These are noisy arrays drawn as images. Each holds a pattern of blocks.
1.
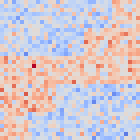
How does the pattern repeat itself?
the same after a half turn
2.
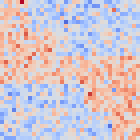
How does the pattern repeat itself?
the same after a half turn
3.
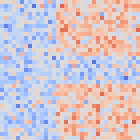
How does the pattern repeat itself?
top and bottom mirror each other
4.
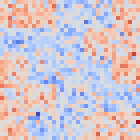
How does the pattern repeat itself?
the same after a half turn
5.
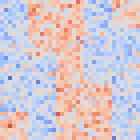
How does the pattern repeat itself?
the same after a half turn
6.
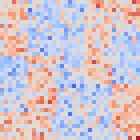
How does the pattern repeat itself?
the same after a half turn
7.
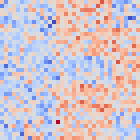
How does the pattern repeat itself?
top and bottom mirror each other
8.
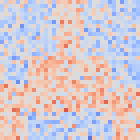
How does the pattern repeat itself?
left and right mirror each other
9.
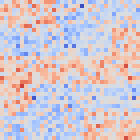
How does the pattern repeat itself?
the same after a half turn
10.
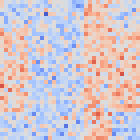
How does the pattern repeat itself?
top and bottom mirror each other
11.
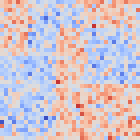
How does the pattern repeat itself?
no symmetry
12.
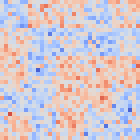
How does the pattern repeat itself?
mirrored about the diagonal from the top left
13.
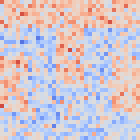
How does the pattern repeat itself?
left and right mirror each other
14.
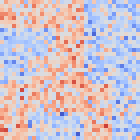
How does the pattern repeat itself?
no symmetry
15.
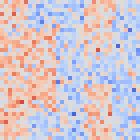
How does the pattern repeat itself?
top and bottom mirror each other
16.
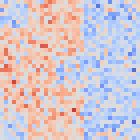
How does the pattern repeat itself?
top and bottom mirror each other
